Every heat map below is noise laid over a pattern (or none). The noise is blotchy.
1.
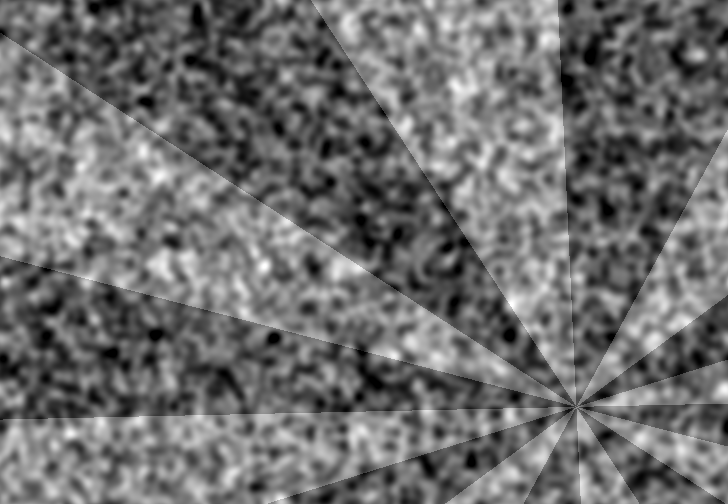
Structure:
spokes from one point
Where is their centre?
bottom right
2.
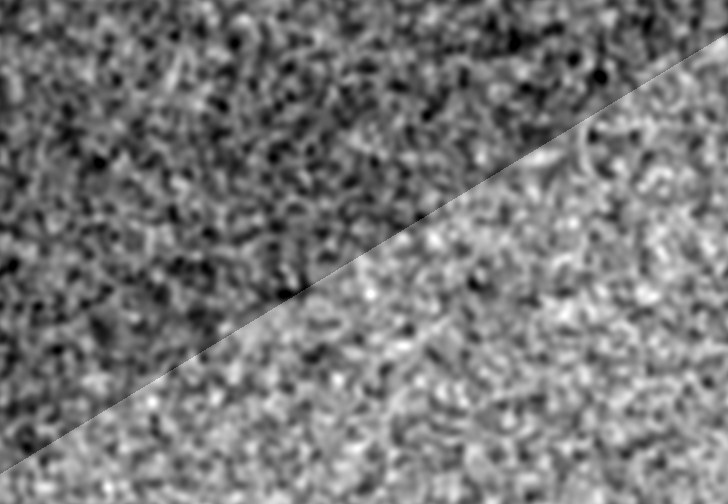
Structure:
a sharp edge
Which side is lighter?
bottom right
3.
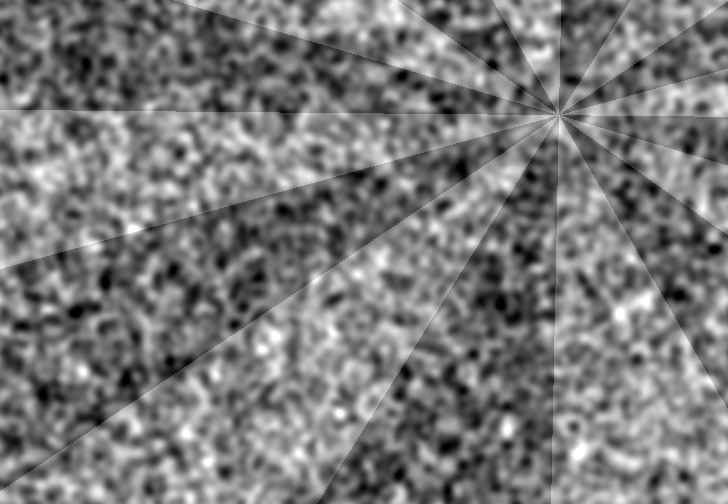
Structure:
spokes from one point
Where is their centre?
top right
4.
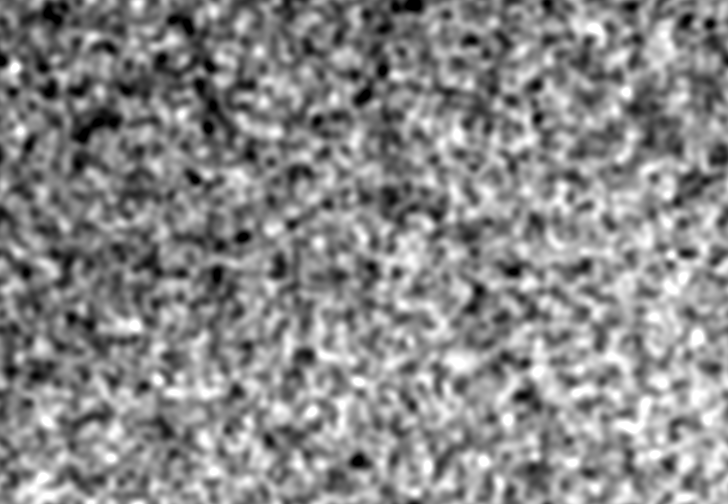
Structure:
a smooth slope
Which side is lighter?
bottom right
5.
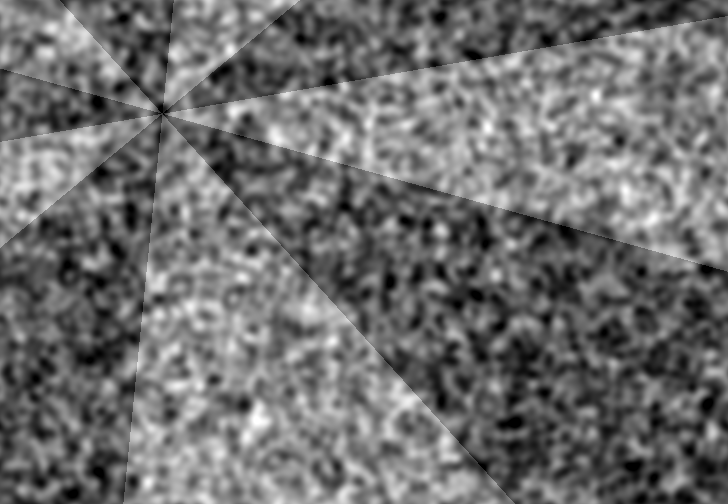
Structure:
spokes from one point
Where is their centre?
top left
